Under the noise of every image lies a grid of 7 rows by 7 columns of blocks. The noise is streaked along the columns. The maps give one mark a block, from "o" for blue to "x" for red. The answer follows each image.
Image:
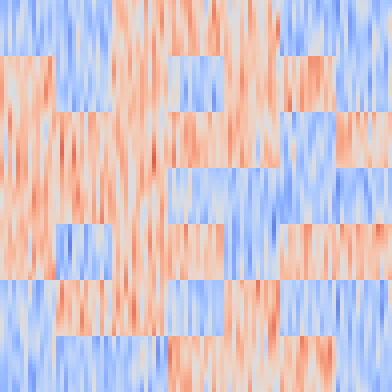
ooxxxoo
xoxoxxo
xxxxxox
xxxoooo
xoxxoxx
oxxoxoo
oooxxxo
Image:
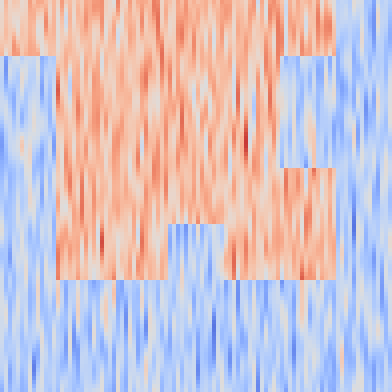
xxxxxxo
oxxxxoo
oxxxxoo
oxxxxxo
oxxoxxo
ooooooo
ooooooo
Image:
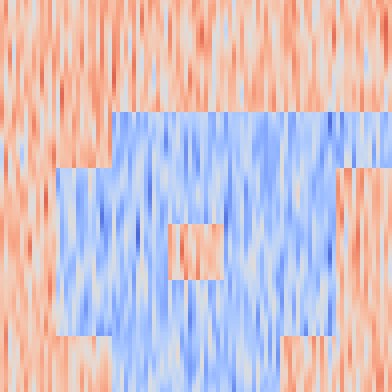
xxxxxxx
xxxxxxx
xxooooo
xooooox
xooxoox
xooooox
xxoooxx
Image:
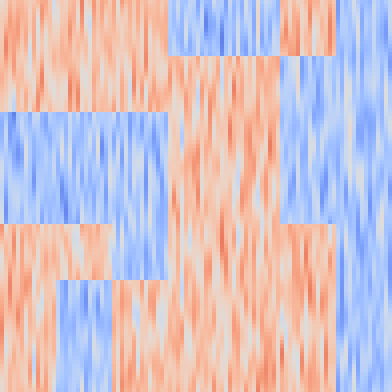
xxxooxo
xxxxxoo
oooxxoo
oooxxoo
xxoxxxo
xoxxxxo
xoxxxxo
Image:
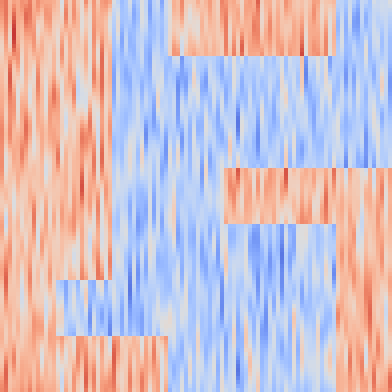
xxoxxxo
xxooooo
xxooooo
xxooxxx
xxoooox
xooooox
xxxooox
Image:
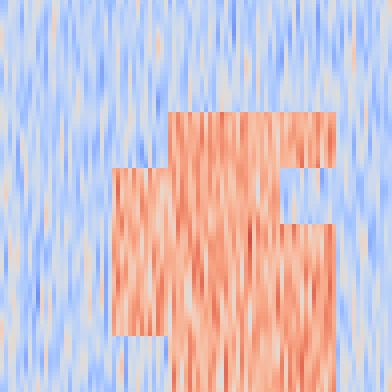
ooooooo
ooooooo
oooxxxo
ooxxxoo
ooxxxxo
ooxxxxo
oooxxxo
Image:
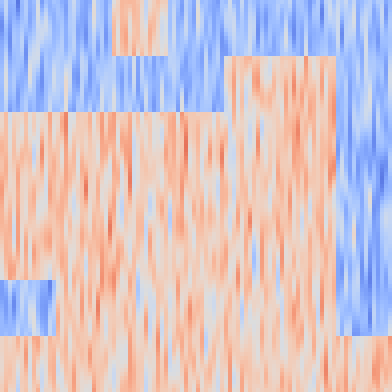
ooxoooo
ooooxxo
xxxxxxo
xxxxxxo
xxxxxxo
oxxxxxo
xxxxxxx
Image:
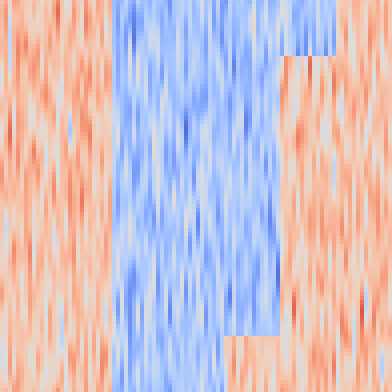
xxoooox
xxoooxx
xxoooxx
xxoooxx
xxoooxx
xxoooxx
xxooxxx
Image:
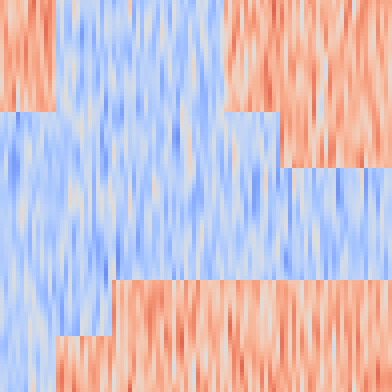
xoooxxx
xoooxxx
oooooxx
ooooooo
ooooooo
ooxxxxx
oxxxxxx
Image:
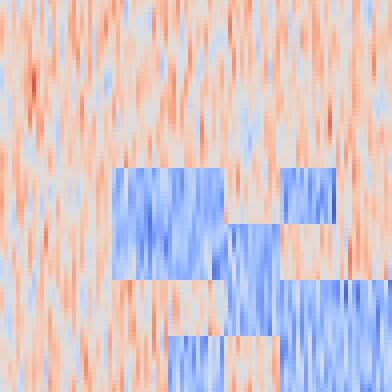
xxxxxxx
xxxxxxx
xxxxxxx
xxooxox
xxoooxx
xxxxooo
xxxoxoo
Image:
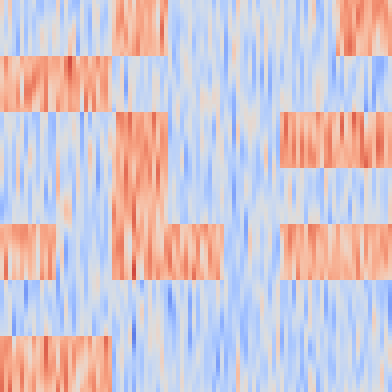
ooxooox
xxooooo
ooxooxx
ooxoooo
xoxxoxx
ooooooo
xxooooo
